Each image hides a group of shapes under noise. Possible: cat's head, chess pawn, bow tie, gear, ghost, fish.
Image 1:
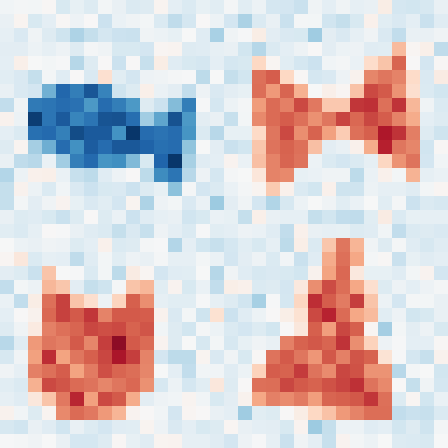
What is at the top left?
fish
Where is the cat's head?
bottom left
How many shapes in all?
4
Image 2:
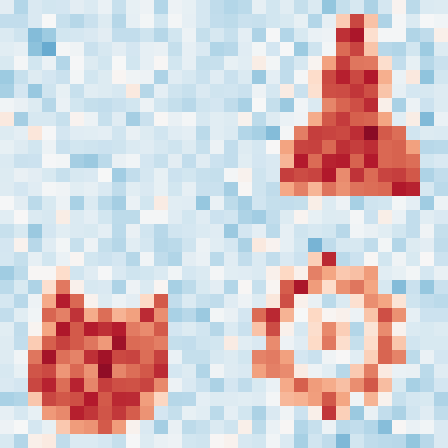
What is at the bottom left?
cat's head
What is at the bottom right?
gear
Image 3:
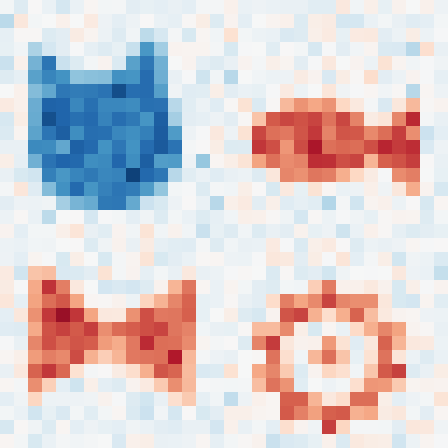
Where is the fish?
top right
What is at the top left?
cat's head
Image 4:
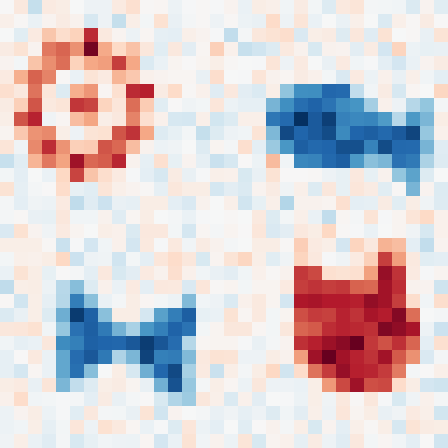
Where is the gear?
top left
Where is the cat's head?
bottom right
